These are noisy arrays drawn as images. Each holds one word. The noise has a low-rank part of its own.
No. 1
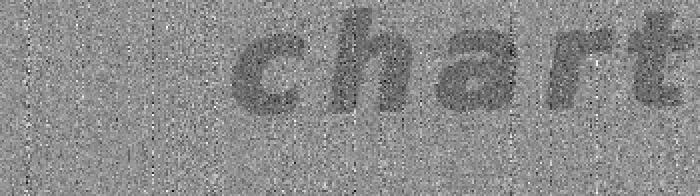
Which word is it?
chart
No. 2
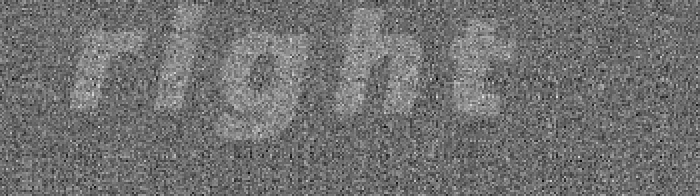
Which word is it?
right
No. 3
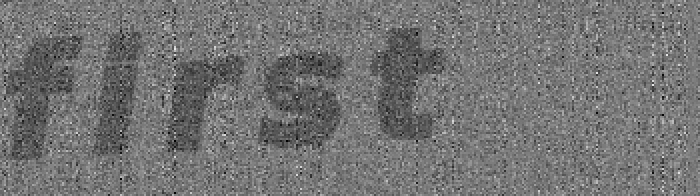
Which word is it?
first
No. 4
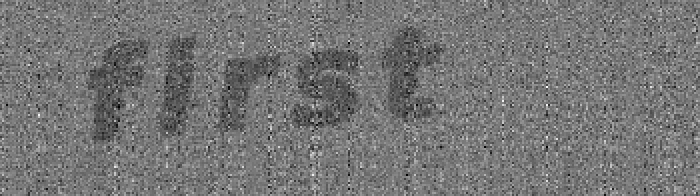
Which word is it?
first
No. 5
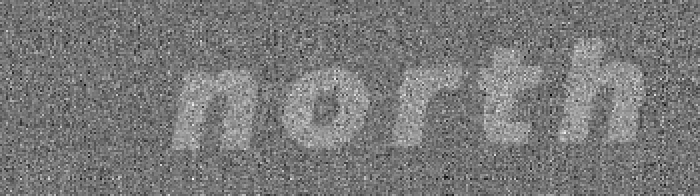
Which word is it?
north
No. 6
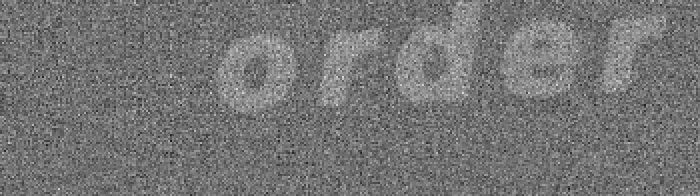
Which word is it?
order
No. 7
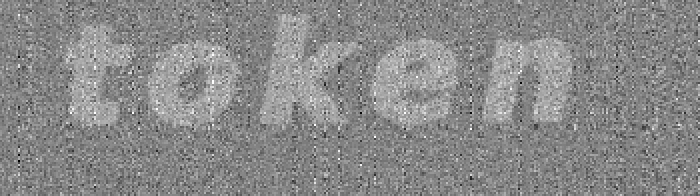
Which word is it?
token
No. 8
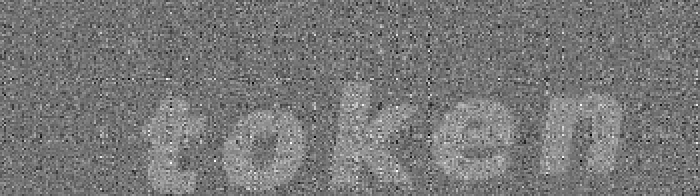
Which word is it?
token
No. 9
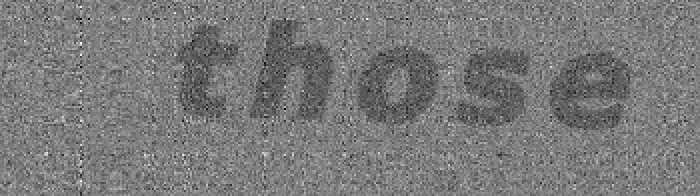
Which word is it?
those
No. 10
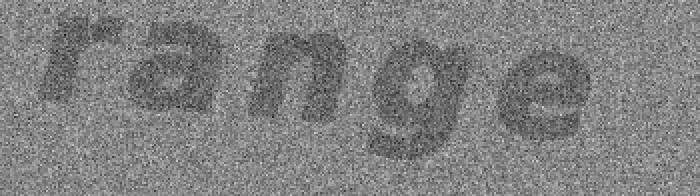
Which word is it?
range
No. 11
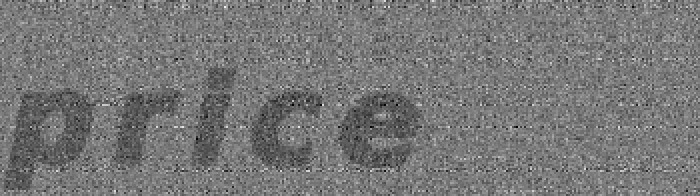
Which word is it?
price
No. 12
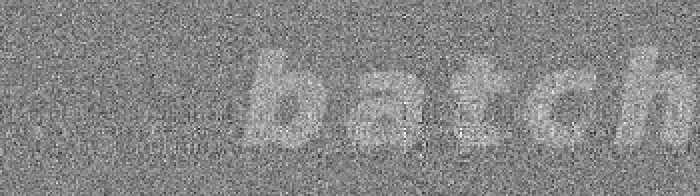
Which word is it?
batch
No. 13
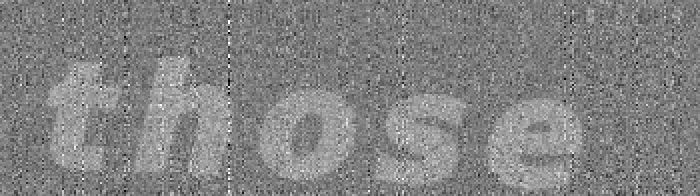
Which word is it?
those
